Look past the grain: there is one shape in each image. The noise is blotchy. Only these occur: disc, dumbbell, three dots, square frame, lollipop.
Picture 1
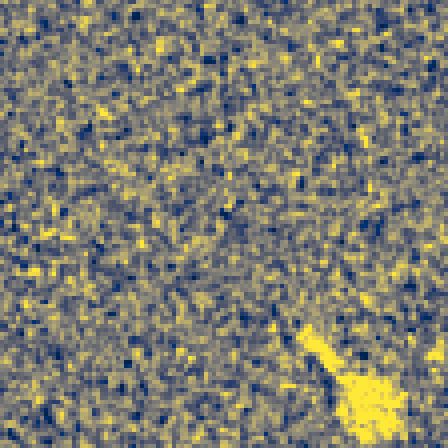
lollipop
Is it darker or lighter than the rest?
lighter
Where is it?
bottom right
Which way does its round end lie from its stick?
down and right
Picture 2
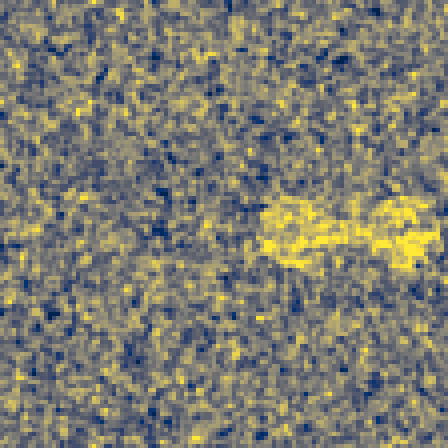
dumbbell
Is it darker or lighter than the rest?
lighter
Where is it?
middle right
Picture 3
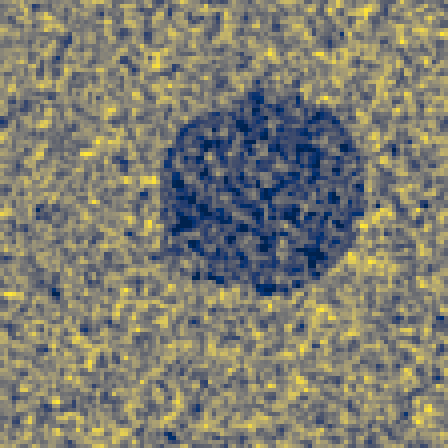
disc
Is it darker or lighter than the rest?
darker
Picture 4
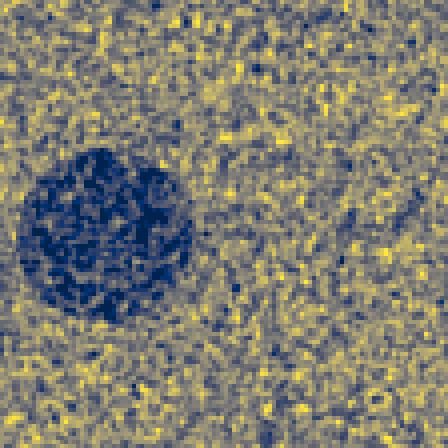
disc
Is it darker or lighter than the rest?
darker
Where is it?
middle left
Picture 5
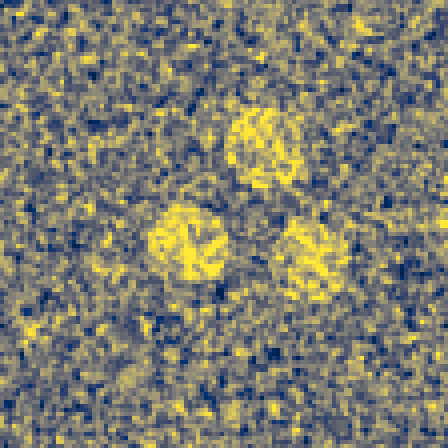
three dots
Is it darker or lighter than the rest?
lighter
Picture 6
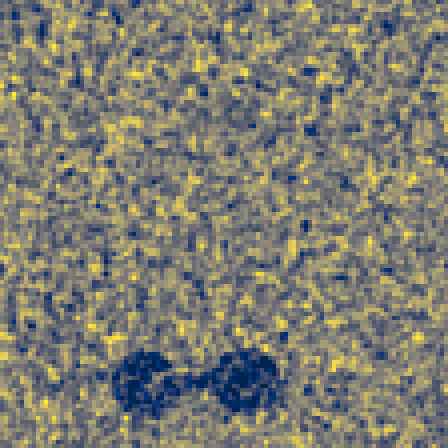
dumbbell
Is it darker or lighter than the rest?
darker
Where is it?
bottom middle
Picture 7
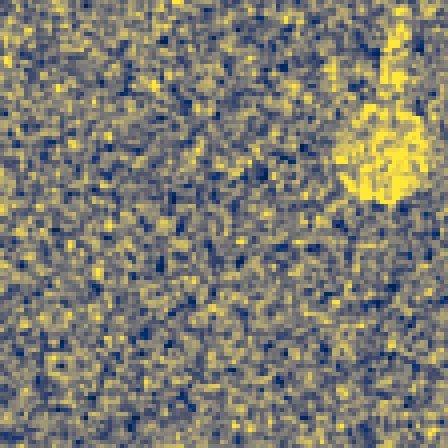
lollipop
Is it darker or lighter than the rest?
lighter
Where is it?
top right
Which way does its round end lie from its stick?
down
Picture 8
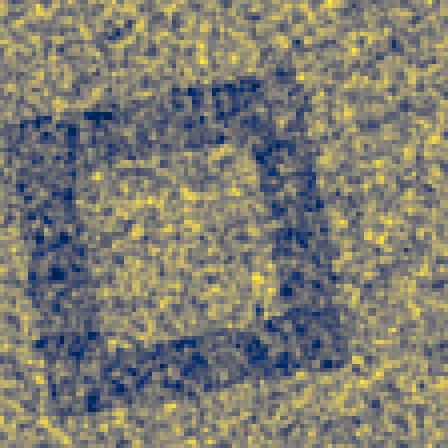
square frame
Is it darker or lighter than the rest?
darker
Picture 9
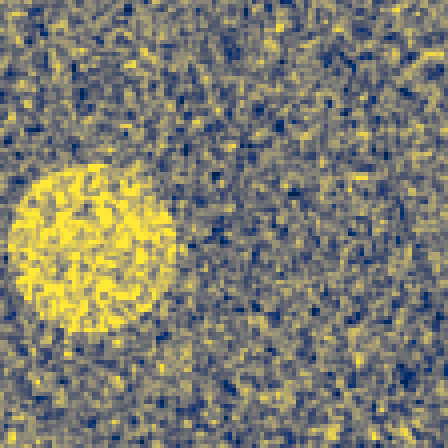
disc
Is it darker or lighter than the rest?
lighter
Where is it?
middle left
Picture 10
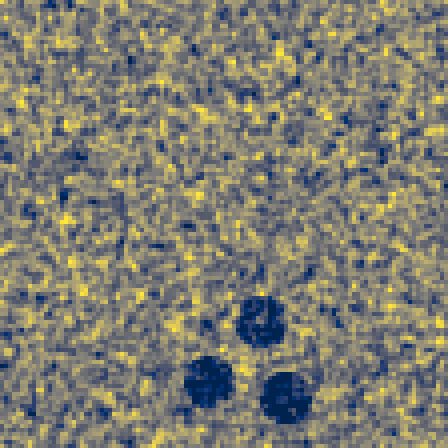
three dots
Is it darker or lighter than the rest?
darker
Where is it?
bottom middle
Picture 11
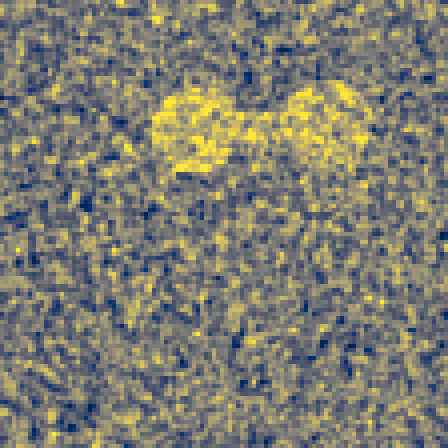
dumbbell
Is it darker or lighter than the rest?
lighter
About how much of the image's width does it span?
half
